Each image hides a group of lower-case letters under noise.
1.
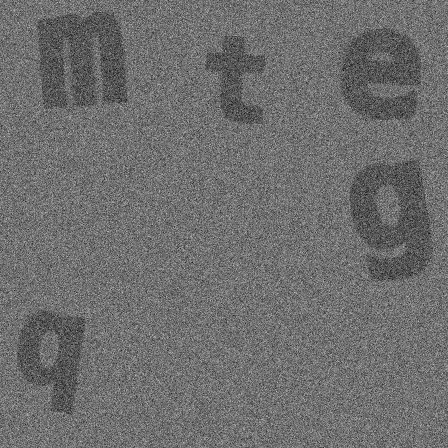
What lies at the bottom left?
q
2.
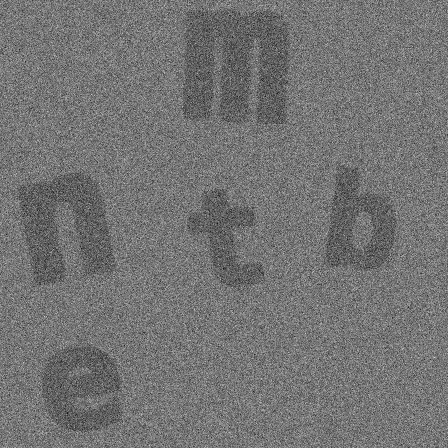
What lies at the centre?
t
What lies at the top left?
nothing
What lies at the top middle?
m
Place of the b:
middle right
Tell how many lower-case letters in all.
5
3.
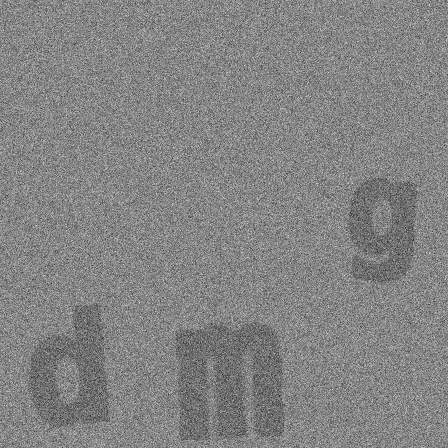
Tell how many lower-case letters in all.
3
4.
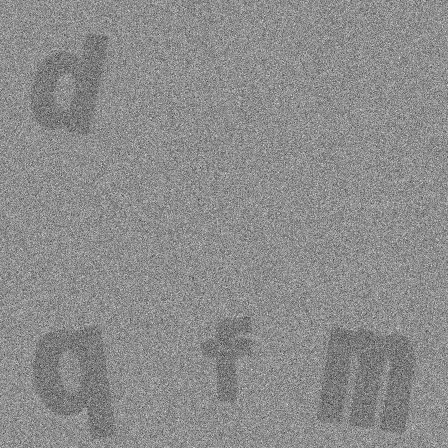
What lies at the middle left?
nothing
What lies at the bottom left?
q
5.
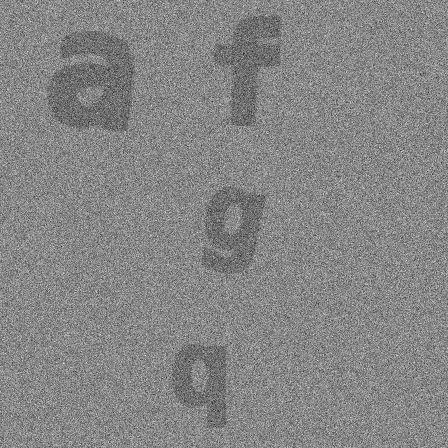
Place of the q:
bottom middle
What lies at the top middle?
f
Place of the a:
top left
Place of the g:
centre
